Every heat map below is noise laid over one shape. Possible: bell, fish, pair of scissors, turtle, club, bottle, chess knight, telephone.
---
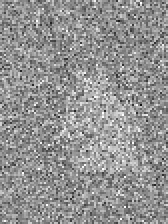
chess knight
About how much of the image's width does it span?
half
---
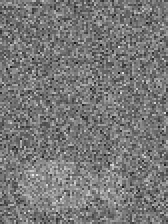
fish
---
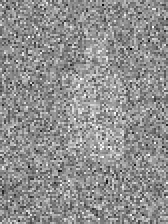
bottle
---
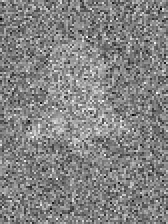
bell
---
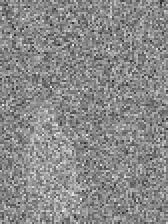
bottle
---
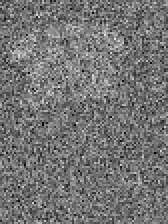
telephone
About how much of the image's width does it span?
two thirds
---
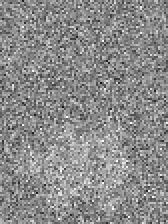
turtle
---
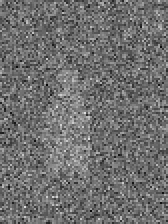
bottle
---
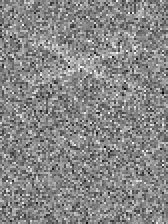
pair of scissors
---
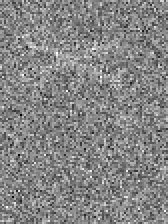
pair of scissors
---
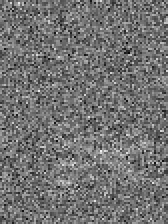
pair of scissors
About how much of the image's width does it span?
two thirds
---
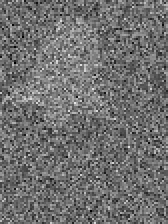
bell
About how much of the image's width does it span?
two thirds
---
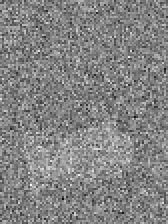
fish
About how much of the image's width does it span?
two thirds
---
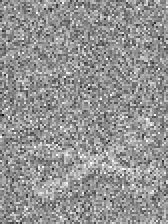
pair of scissors
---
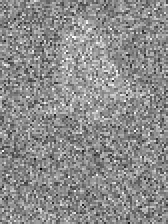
bell
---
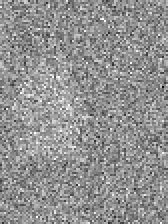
chess knight
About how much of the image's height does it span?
half
